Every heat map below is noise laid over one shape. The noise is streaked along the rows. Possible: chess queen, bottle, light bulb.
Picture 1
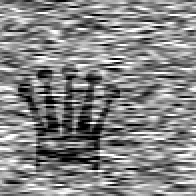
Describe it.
dark chess queen
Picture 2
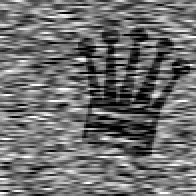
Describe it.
dark chess queen
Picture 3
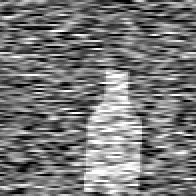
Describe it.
light bottle
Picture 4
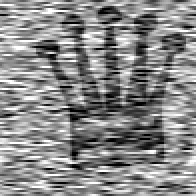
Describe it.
dark chess queen
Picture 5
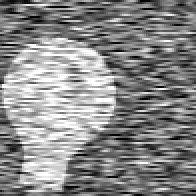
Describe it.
light light bulb
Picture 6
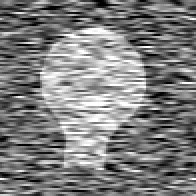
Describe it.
light light bulb
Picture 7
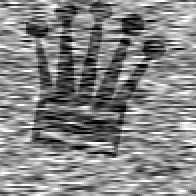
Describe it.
dark chess queen
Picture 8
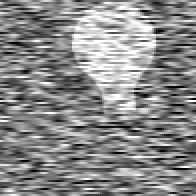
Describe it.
light light bulb
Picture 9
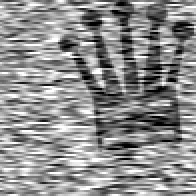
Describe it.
dark chess queen
